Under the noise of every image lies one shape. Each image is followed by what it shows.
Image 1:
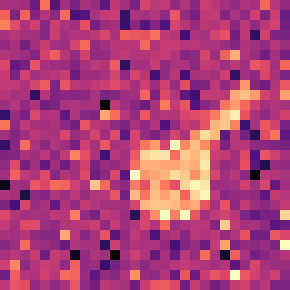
lollipop
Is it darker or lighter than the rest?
lighter
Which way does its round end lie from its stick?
down and left
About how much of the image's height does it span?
half
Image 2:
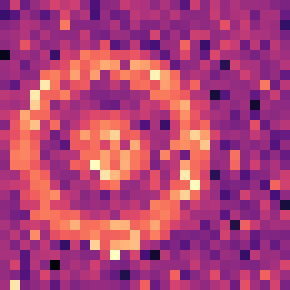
bullseye
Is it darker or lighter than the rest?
lighter
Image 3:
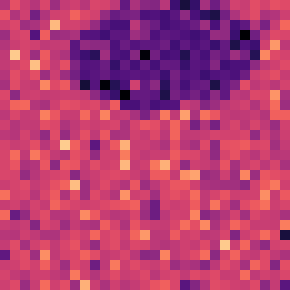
ellipse
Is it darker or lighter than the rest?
darker
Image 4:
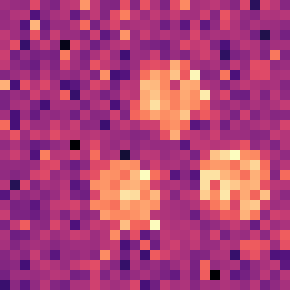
three dots
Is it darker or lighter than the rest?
lighter
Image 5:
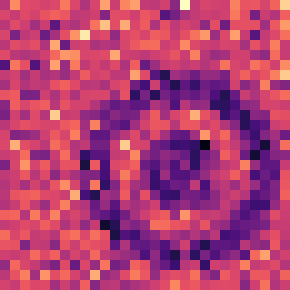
bullseye
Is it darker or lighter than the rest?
darker
